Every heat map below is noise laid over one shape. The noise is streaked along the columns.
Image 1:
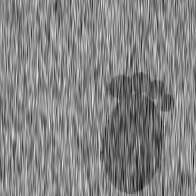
footprint
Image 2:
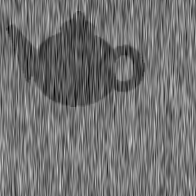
teapot
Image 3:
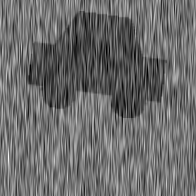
car
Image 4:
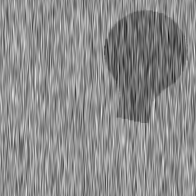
light bulb
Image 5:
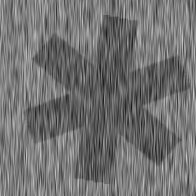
asterisk
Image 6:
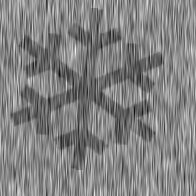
snowflake
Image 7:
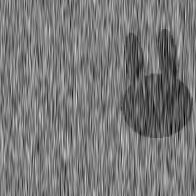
rabbit's head
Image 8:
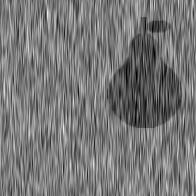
pear
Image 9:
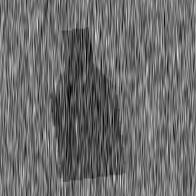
bottle
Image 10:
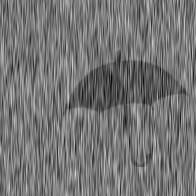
umbrella
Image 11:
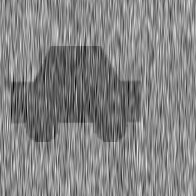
car
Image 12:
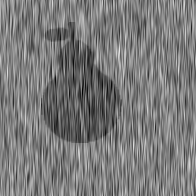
pear
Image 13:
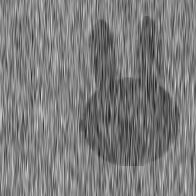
rabbit's head
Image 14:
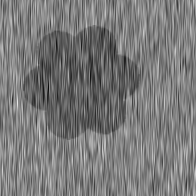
flower
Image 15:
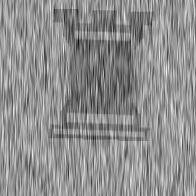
chess rook
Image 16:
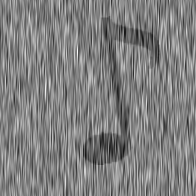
musical note
